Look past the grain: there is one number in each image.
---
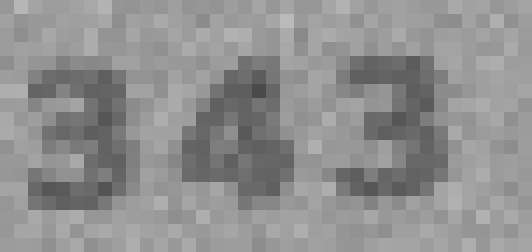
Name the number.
343
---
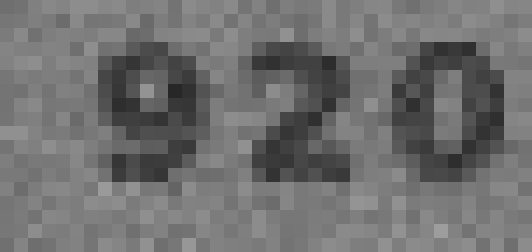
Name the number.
920
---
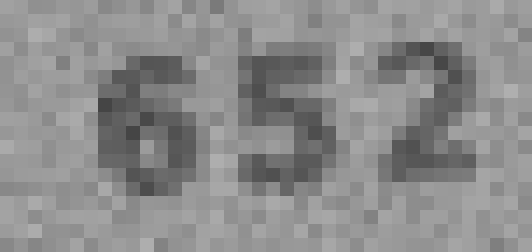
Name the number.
652
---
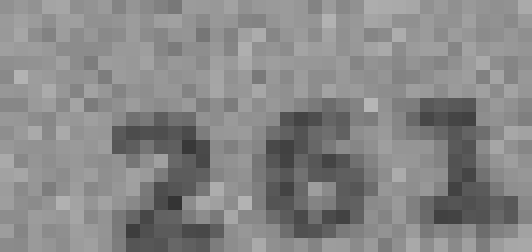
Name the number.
261
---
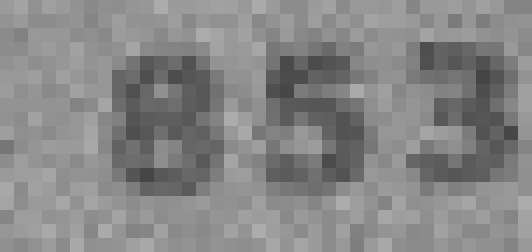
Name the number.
853
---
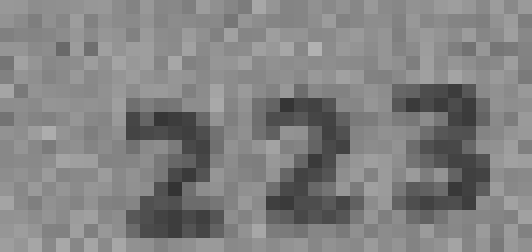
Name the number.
223
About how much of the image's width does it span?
two thirds
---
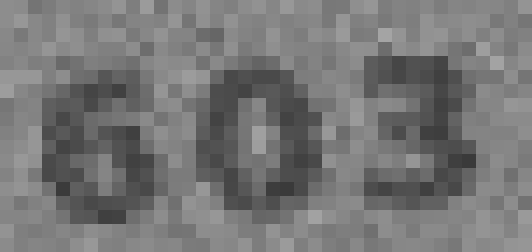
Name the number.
603
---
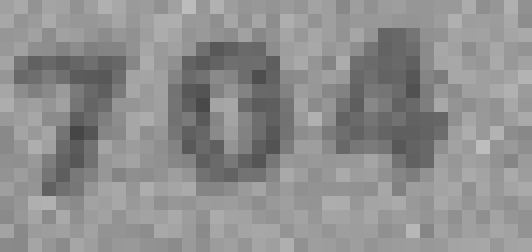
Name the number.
704
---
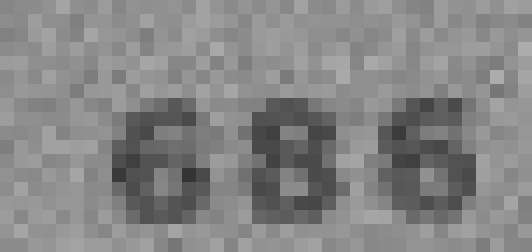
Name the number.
686
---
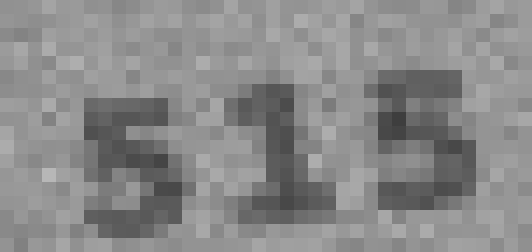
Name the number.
515
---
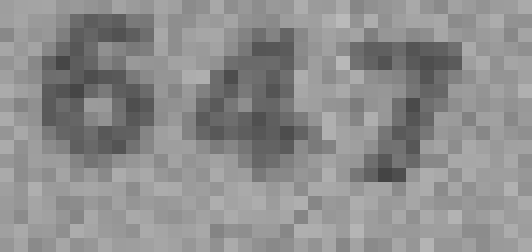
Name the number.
647
